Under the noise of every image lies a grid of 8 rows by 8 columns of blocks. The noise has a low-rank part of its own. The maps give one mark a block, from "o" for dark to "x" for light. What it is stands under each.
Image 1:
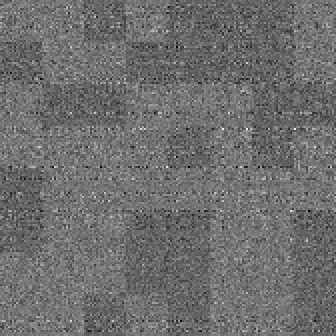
xxoxooox
oxxoooox
xooxxxoo
xxxxoxox
oxxxxxxx
oxxooxxo
xxxooxxo
xxoxoxxo
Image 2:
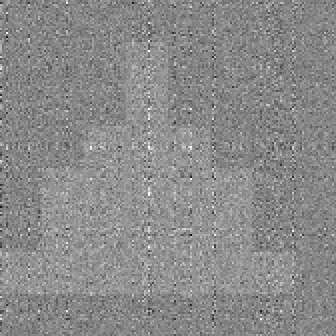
oooooooo
oooxoooo
oooxoooo
ooxxxooo
oxxxxxoo
oxxxxxoo
xxxxxxxo
oooooooo
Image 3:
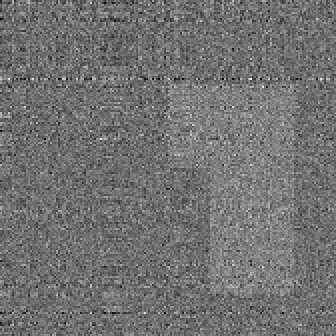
oooooooo
oooooooo
ooooxxxo
ooooxxxo
oooooxxo
oooooxxo
oooooxxo
oooooooo
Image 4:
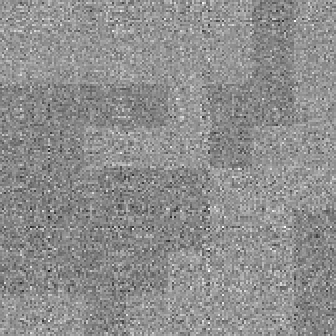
xxxxxxox
xxxxxxox
ooooxoox
ooxxxoxx
oooooxxx
oooooxxo
ooooxxxo
xxoxxxxo
